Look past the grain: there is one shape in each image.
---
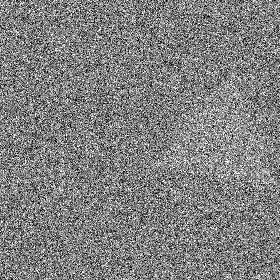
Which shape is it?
triangle
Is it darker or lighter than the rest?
lighter
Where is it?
middle right
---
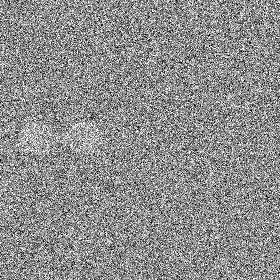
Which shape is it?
dumbbell
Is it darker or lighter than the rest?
lighter
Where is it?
middle left
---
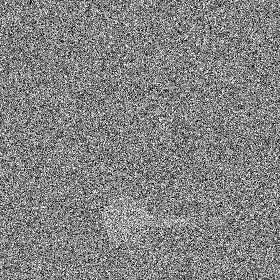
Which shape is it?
lollipop
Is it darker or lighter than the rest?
lighter
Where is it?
bottom middle
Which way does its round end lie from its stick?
left
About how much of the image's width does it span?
a third
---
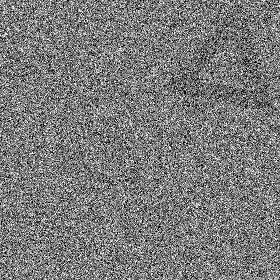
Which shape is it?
triangle frame
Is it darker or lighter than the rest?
darker
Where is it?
top right
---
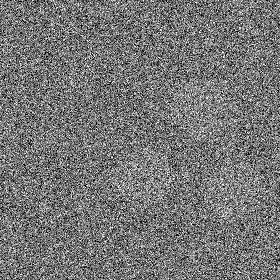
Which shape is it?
three dots
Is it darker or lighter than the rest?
lighter
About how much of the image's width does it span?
half
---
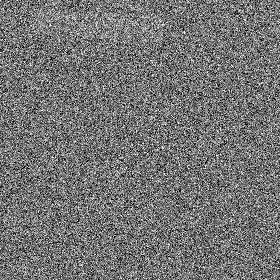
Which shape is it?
bar
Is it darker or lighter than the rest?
lighter
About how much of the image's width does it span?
half
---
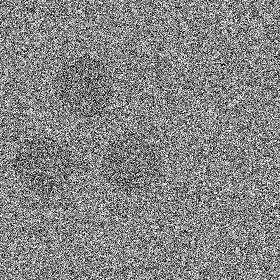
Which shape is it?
three dots
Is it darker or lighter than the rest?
darker
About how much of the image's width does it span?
half
